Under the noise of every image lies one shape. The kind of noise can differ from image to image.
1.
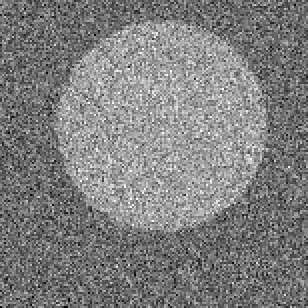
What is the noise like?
independent entries
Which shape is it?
disc
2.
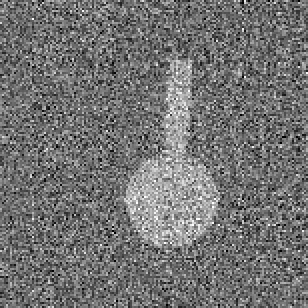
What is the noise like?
low rank plus noise
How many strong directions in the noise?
five to eight
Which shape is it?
lollipop
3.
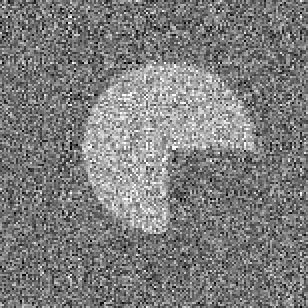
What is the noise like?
low rank plus noise
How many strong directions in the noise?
two
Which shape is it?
disc with a wedge cut out
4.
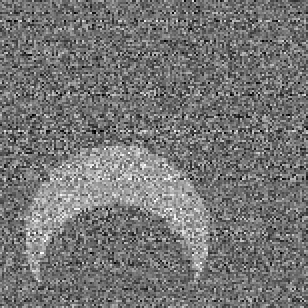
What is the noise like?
rows of uneven size
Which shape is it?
crescent
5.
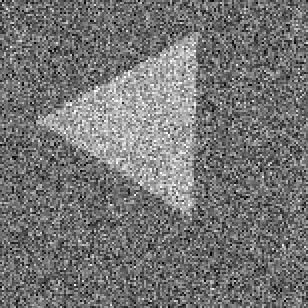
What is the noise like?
independent entries
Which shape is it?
triangle
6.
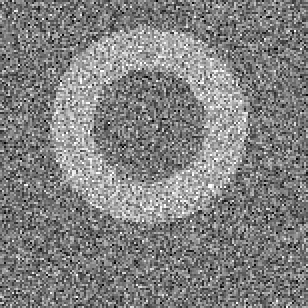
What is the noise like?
independent entries
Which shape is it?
ring
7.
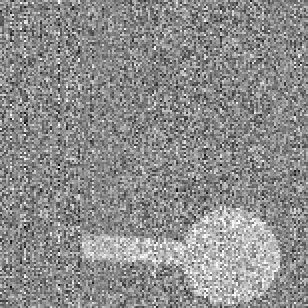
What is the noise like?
columns of uneven size
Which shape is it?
lollipop
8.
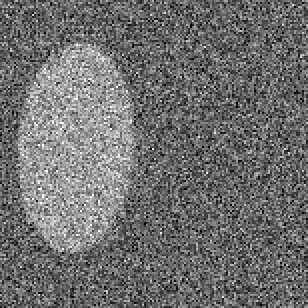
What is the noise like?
independent entries
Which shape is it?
ellipse
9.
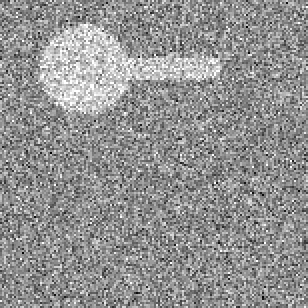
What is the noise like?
independent entries
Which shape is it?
lollipop
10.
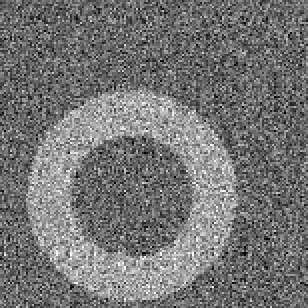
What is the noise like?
low rank plus noise
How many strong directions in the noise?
three or four
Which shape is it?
ring
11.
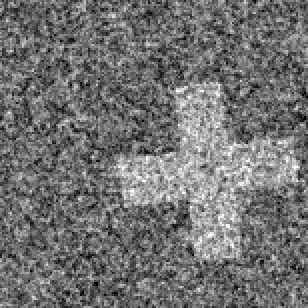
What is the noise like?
blotchy
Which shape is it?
cross
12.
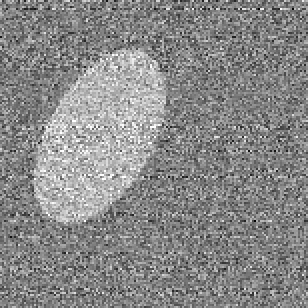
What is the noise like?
rows of uneven size
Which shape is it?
ellipse
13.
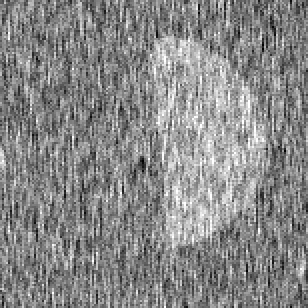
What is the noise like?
streaked along the columns
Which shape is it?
half disc
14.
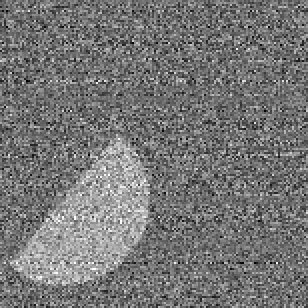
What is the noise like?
rows of uneven size
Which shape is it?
half disc
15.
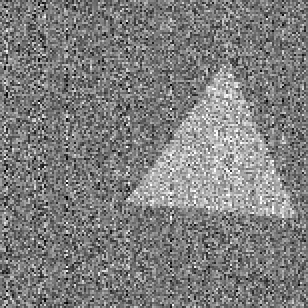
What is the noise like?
columns of uneven size
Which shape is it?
triangle
